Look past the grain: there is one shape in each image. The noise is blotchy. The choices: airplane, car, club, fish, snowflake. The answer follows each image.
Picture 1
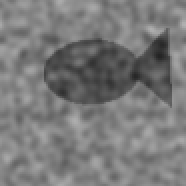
dark fish
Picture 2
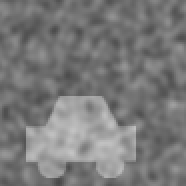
light car
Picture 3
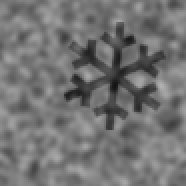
dark snowflake
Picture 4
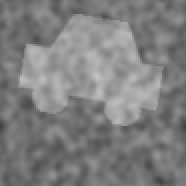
light car
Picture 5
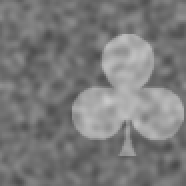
light club
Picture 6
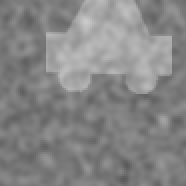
light car
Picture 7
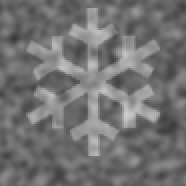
light snowflake
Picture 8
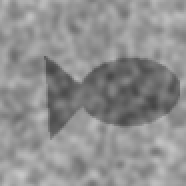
dark fish
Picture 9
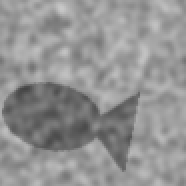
dark fish
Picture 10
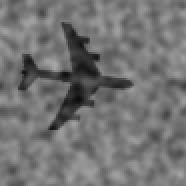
dark airplane
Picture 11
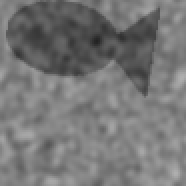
dark fish
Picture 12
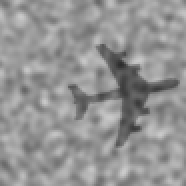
dark airplane
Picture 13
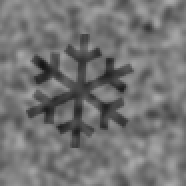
dark snowflake
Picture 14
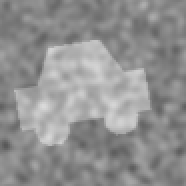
light car
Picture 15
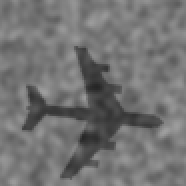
dark airplane
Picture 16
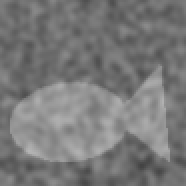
light fish
